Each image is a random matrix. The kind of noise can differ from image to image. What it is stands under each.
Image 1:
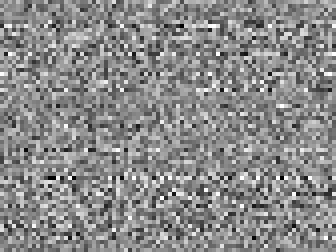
rows of uneven size
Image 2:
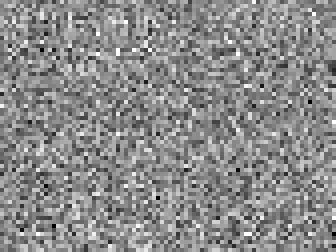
low rank plus noise
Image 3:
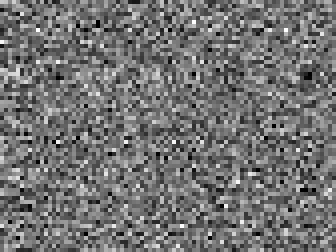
low rank plus noise
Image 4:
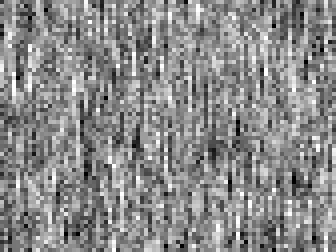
streaked along the columns
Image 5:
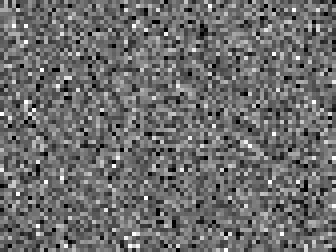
heavy tails
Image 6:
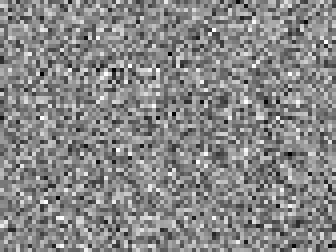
low rank plus noise
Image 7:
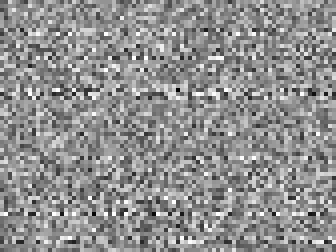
rows of uneven size
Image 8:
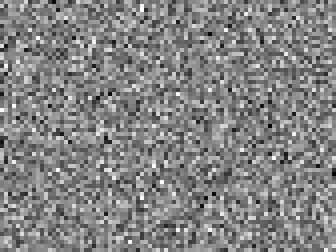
independent entries
